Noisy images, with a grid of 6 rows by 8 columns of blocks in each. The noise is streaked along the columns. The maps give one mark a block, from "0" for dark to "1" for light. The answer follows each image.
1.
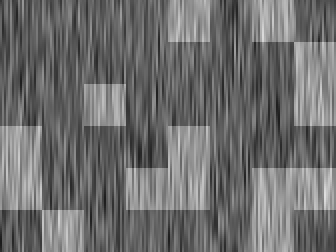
0 0 0 0 1 0 1 0
0 0 0 0 0 0 0 1
0 0 1 0 0 0 0 1
1 0 0 0 1 0 0 0
1 0 0 1 1 0 1 1
0 1 0 0 0 0 1 0
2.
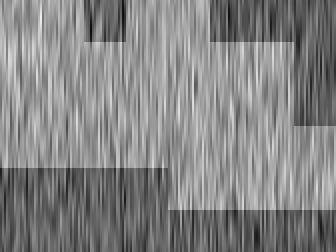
1 1 0 1 1 0 0 0
1 1 1 1 1 1 1 0
1 1 1 1 1 1 1 0
1 1 1 1 1 1 1 1
0 0 0 0 1 1 1 1
0 0 0 0 0 0 0 0
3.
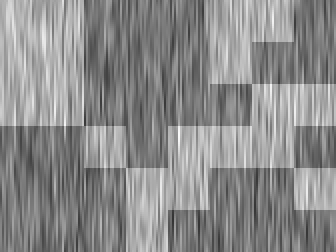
1 1 0 0 0 1 1 0
1 1 0 0 0 1 0 0
1 1 0 0 0 0 1 1
0 0 1 0 1 1 1 0
0 0 0 1 1 0 0 1
0 0 0 1 0 0 0 0
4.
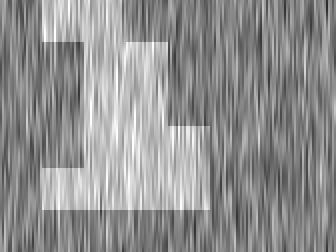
0 1 1 0 0 0 0 0
0 0 1 1 0 0 0 0
0 0 1 1 0 0 0 0
0 0 1 1 1 0 0 0
0 1 1 1 1 0 0 0
0 0 0 0 0 0 0 0
